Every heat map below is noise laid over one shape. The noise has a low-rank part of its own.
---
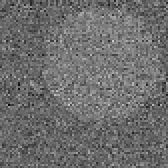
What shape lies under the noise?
disc
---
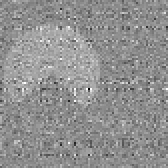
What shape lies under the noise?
disc with a wedge cut out
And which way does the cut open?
down
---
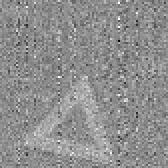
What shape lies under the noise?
triangle frame
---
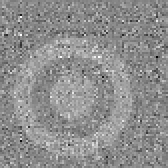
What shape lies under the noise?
bullseye
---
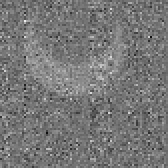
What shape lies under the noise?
crescent
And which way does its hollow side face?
up
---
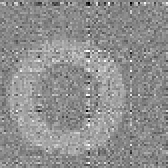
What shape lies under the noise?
ring
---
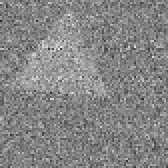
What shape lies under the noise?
triangle
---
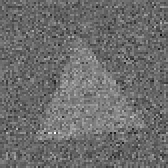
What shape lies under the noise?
triangle
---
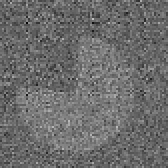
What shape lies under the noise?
disc with a wedge cut out
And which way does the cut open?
up and left
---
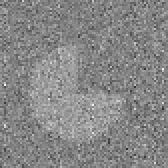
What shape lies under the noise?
disc with a wedge cut out
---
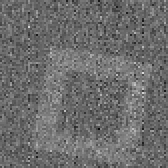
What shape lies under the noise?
square frame
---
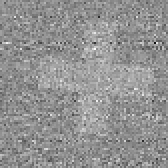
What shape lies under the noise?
cross
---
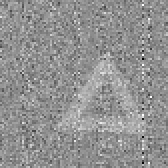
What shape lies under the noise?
triangle frame
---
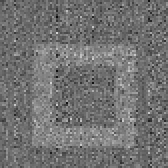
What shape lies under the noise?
square frame
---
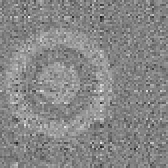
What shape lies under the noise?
bullseye
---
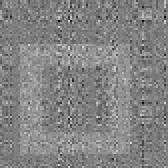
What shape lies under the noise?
square frame
